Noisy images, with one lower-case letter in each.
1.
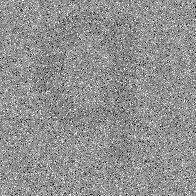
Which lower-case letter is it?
q
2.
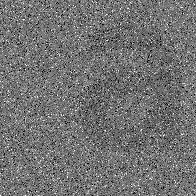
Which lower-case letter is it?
a
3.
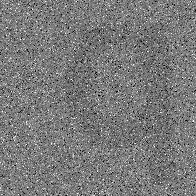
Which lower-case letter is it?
q
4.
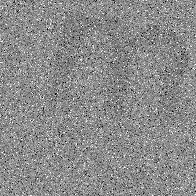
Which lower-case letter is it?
m
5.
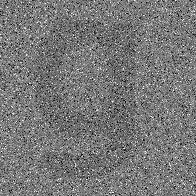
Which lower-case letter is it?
g
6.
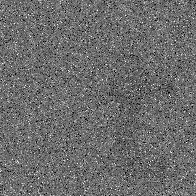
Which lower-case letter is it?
t
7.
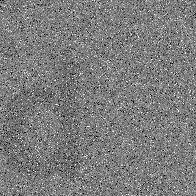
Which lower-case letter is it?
d
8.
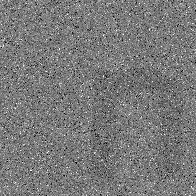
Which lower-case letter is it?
n
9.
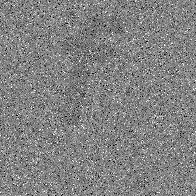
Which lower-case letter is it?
f
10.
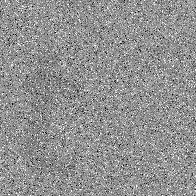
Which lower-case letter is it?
t
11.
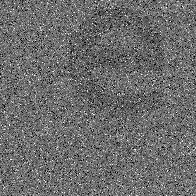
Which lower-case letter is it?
e
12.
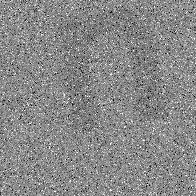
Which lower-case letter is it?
n
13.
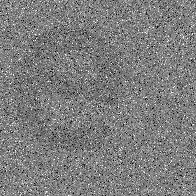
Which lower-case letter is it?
e
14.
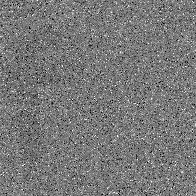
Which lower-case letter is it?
f
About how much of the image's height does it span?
two thirds
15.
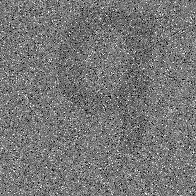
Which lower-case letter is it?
q
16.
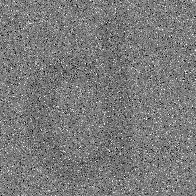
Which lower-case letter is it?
d
